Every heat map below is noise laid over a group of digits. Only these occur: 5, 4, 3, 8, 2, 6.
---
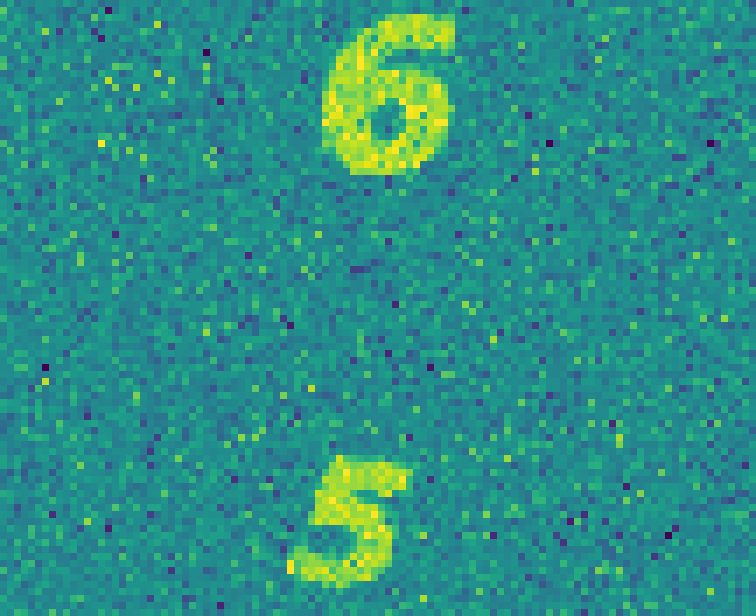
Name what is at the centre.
nothing
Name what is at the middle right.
nothing
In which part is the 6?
top middle
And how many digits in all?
2
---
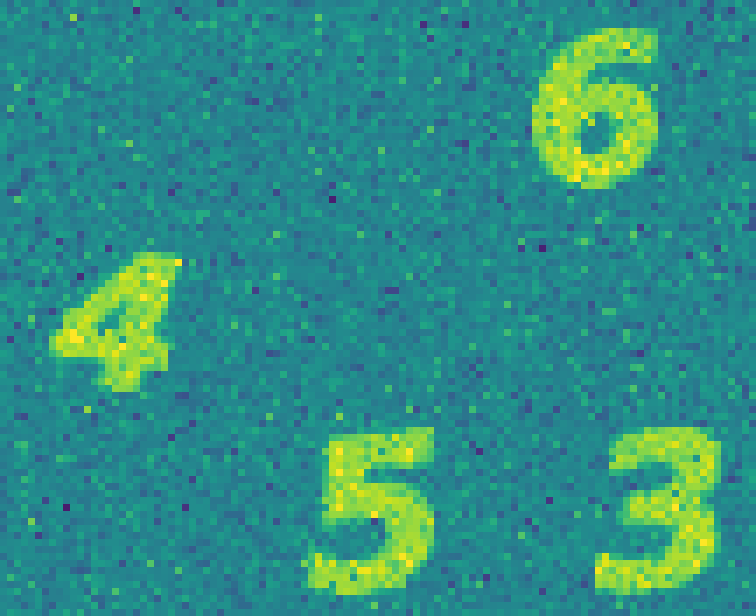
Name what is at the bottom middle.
5
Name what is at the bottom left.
nothing
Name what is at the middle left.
4
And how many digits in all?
4
